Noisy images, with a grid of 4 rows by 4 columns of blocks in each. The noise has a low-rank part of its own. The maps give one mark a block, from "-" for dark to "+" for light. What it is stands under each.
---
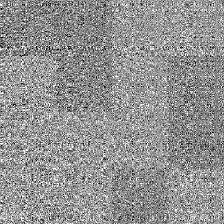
- - + +
+ - + -
+ + + -
+ + - +
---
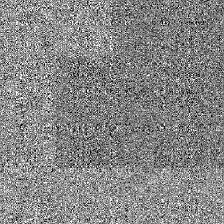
+ + - -
+ - - -
+ - - -
+ + + +
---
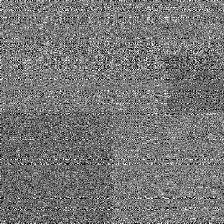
+ + + +
+ + + -
- - + +
- - + +
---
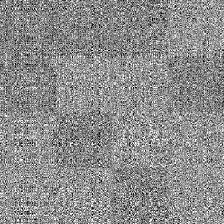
- - - +
- + + -
+ - + +
+ + - +
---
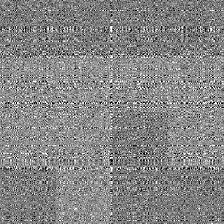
- - - -
+ + + +
+ + - +
- + - -
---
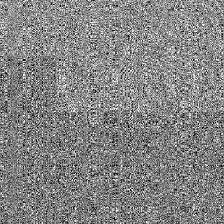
+ + + +
- + + +
- - - -
- - - -
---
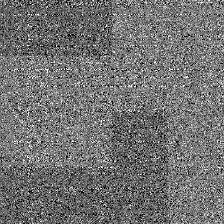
- - + +
+ + + +
+ + - +
- - - +
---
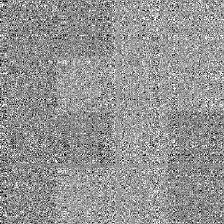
- - + +
- + + +
- - + -
- + + -
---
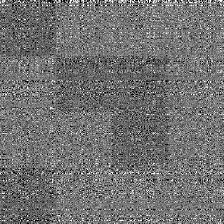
- + + +
+ - - +
+ + - +
- + + +
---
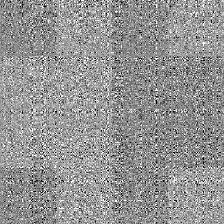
- + - +
+ + - -
+ + - -
- + - +
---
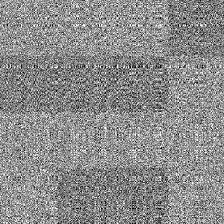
+ + + -
- - - +
+ + + +
+ - - +
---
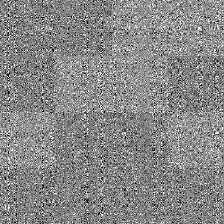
- - + +
- + + -
+ - - +
- - - -
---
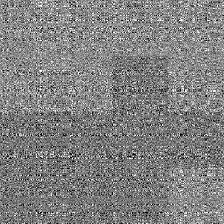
+ + + +
+ + - +
- - - -
- - - +
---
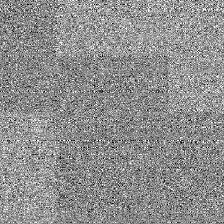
- + + +
- - - +
+ - - -
+ - - -
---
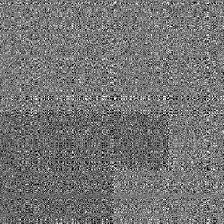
+ + + +
+ + + +
- - - +
- - + +
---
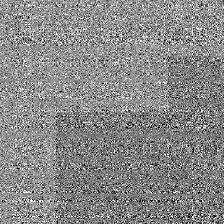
+ + + +
+ + + -
+ - - -
+ - - -
